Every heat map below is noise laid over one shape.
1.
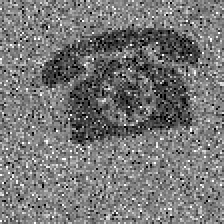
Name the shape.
telephone
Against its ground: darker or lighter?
darker
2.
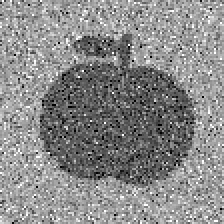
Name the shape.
apple
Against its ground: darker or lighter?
darker
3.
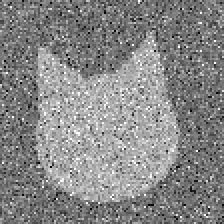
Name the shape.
cat's head
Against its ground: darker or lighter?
lighter
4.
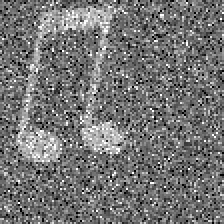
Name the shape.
pair of musical notes
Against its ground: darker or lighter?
lighter
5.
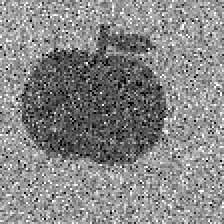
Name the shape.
apple
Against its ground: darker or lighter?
darker
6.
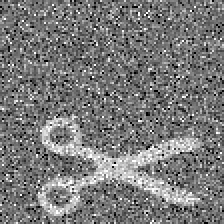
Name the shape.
pair of scissors
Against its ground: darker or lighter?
lighter
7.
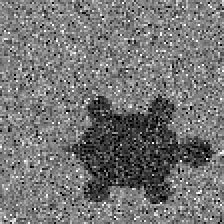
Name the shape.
turtle
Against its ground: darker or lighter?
darker
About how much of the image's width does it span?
two thirds
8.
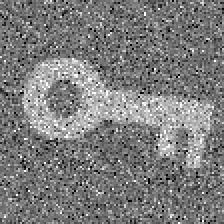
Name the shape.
key
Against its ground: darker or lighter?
lighter
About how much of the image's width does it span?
nearly all
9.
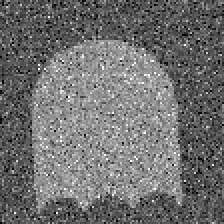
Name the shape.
ghost
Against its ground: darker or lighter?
lighter
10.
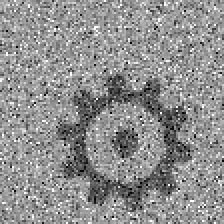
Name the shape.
gear
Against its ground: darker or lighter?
darker
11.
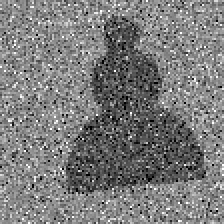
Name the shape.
chess pawn
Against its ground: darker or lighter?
darker
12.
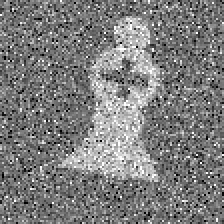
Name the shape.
chess bishop
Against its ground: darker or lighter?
lighter
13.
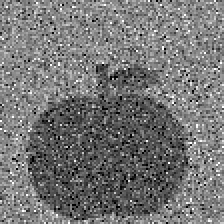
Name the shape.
apple
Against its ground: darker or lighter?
darker
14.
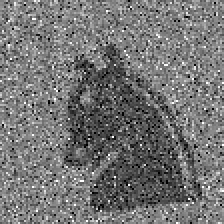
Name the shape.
chess knight
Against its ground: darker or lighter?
darker
